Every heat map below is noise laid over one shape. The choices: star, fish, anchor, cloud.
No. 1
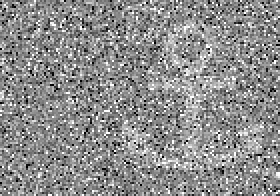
anchor
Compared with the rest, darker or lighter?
lighter
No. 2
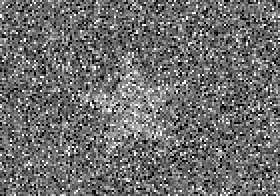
star
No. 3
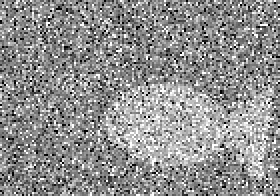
fish
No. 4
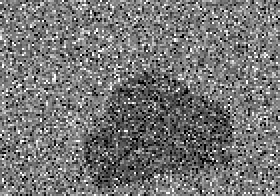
cloud
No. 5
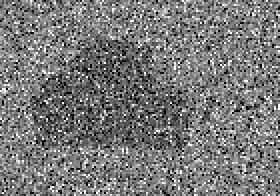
cloud
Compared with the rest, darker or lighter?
darker
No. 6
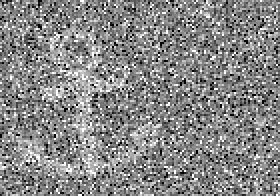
anchor
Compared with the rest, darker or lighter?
lighter
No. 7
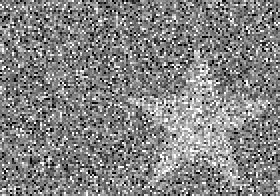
star
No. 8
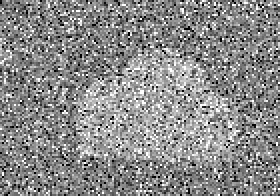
cloud
